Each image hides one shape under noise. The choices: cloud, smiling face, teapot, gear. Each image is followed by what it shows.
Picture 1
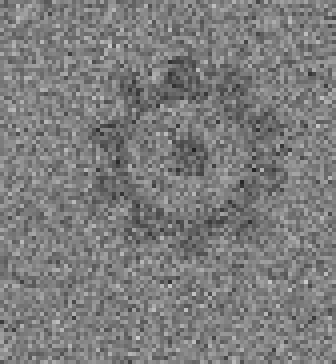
gear
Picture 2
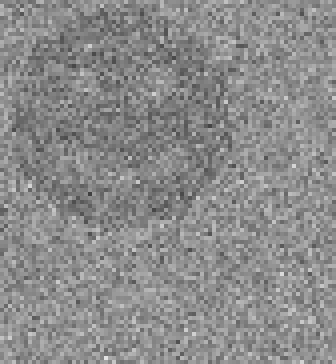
smiling face
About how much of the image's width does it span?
two thirds
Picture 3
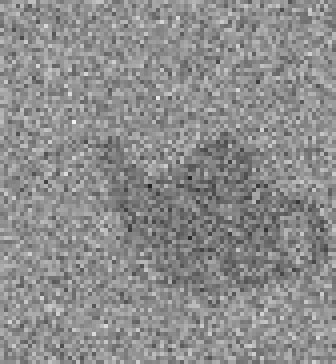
teapot
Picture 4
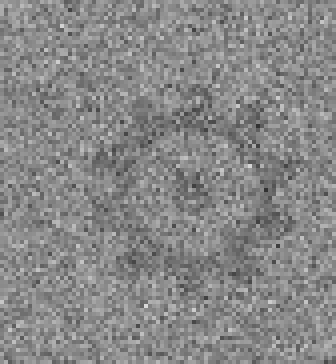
gear
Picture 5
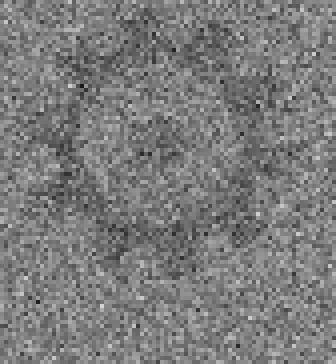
gear
